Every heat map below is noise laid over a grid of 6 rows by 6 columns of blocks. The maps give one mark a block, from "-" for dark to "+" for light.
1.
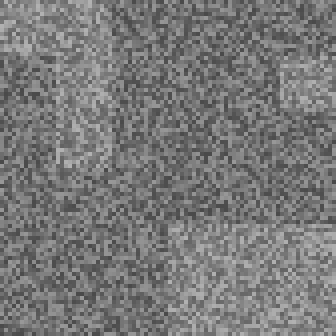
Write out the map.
+ + - - - -
- + - - - +
- + - - - -
- - - - - -
- - - + + +
- - - + + +
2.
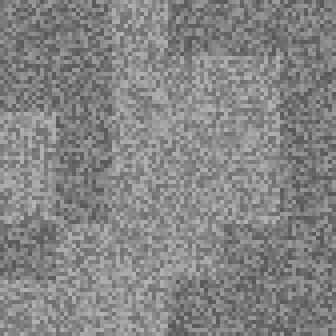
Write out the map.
- - + - - -
- - + + + -
+ - + + + -
+ - + + + -
- + + + - -
+ + + - - -
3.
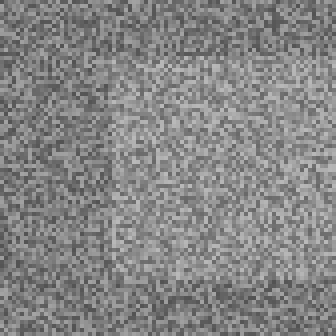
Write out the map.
- - - - - -
- - + + + +
- - + + + +
- - + + + +
- - + + + +
- - - - - -
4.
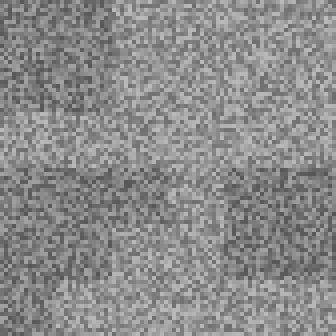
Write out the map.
- - + + + +
- - + + + +
+ + + + + +
- - - + - -
- - + + - -
- + + + + +
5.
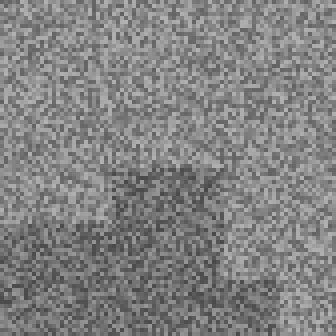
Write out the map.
+ + + + + +
+ + + + + +
+ + + + + +
+ + - - + +
- - - - + +
- - - - - +
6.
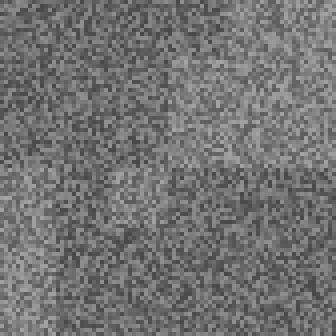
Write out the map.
- - - - + +
- - - + + +
- - - + + +
+ - + - - -
+ - - - - -
+ - - - - -
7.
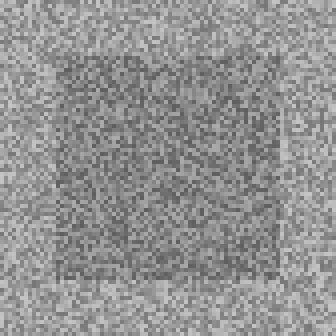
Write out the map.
+ + + + + +
+ - - - - +
+ - - - - +
+ - - - - +
+ - - - - +
+ + + + + +
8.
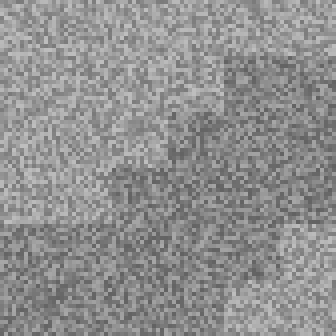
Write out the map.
+ + + + + +
+ + + + - -
+ + + - - -
+ + - - - -
- - - - - +
- - - - + +
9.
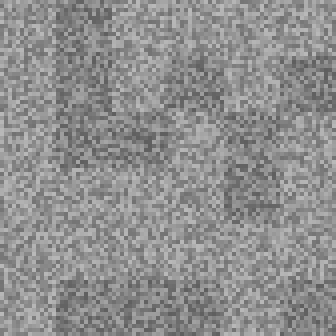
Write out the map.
+ - + + + +
+ - + - + -
+ - - + - +
+ + + + - +
+ + + + + +
+ - - - + -
